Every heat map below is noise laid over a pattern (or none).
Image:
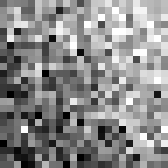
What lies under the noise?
a smooth slope
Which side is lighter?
top right
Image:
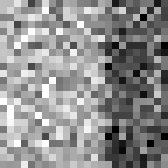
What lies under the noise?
a sharp edge
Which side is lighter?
left
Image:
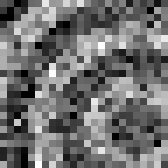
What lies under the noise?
rings round one point
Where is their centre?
bottom right
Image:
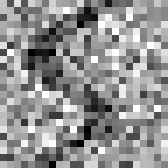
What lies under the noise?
a wavy band
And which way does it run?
top to bottom
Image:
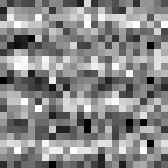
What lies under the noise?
horizontal stripes
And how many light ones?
4
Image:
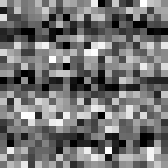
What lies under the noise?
horizontal stripes
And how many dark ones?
3
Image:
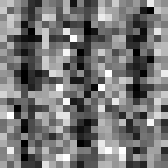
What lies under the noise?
vertical stripes
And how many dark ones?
3
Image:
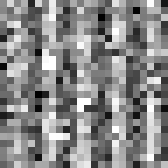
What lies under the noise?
vertical stripes
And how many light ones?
5
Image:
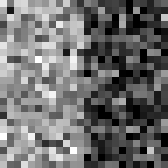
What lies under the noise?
a sharp edge
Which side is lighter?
left
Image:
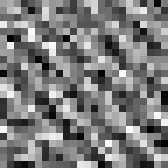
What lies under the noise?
diagonal stripes
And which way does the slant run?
top left to bottom right
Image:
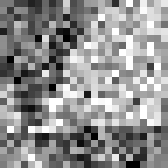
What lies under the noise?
spokes from one point
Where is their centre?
bottom left
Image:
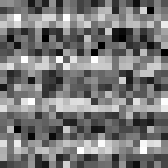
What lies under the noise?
horizontal stripes
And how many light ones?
4
